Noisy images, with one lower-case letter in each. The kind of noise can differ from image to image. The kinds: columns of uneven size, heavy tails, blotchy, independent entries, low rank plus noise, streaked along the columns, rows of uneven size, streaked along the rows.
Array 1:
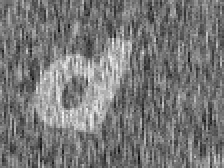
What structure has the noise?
streaked along the columns
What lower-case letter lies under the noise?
d
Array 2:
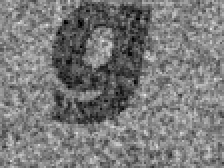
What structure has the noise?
blotchy
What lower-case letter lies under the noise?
g
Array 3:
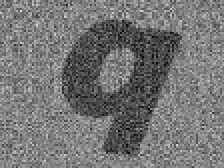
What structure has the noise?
low rank plus noise
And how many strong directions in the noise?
one
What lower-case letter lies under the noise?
q
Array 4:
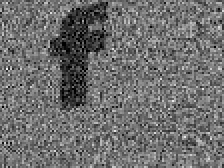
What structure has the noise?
low rank plus noise
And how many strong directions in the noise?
two
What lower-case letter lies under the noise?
f
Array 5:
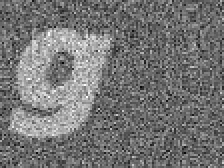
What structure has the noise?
low rank plus noise
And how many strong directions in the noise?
three or four
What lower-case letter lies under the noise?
g
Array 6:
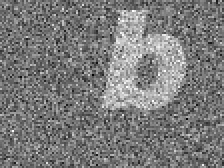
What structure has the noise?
independent entries
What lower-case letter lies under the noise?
b
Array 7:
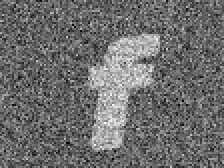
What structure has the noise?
independent entries
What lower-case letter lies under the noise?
f
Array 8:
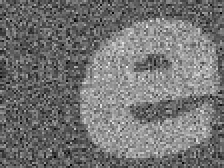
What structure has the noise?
low rank plus noise
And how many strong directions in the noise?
two
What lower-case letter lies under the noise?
e
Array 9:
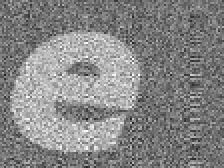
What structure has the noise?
low rank plus noise
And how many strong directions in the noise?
one
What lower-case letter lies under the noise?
e
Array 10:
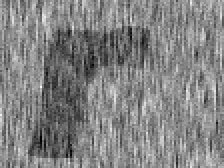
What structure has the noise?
streaked along the columns
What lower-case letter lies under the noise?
r
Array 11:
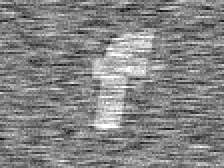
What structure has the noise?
streaked along the rows
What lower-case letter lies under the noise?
f
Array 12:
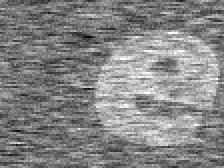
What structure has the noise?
streaked along the rows
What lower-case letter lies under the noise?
e
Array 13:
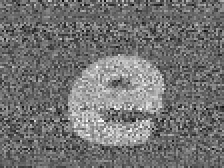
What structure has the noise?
rows of uneven size
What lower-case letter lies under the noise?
e
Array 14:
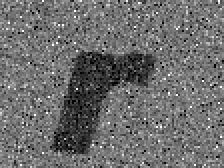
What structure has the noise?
heavy tails
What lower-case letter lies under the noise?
r
